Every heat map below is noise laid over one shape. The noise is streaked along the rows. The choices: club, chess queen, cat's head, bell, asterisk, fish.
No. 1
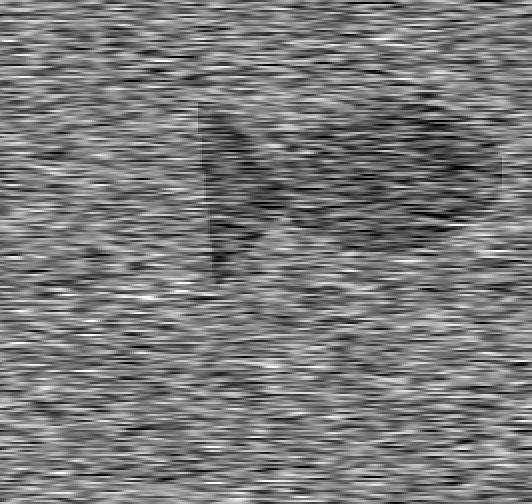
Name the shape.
fish
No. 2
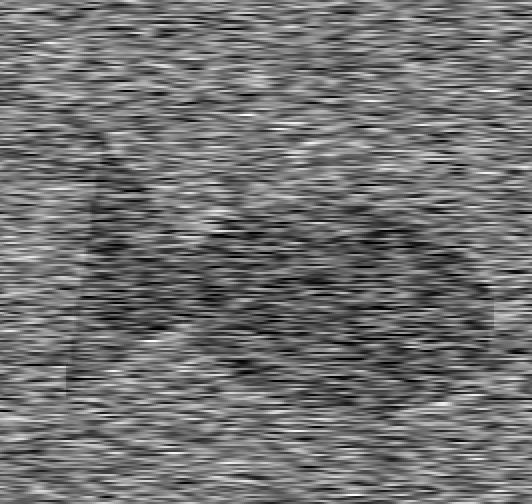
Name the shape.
fish
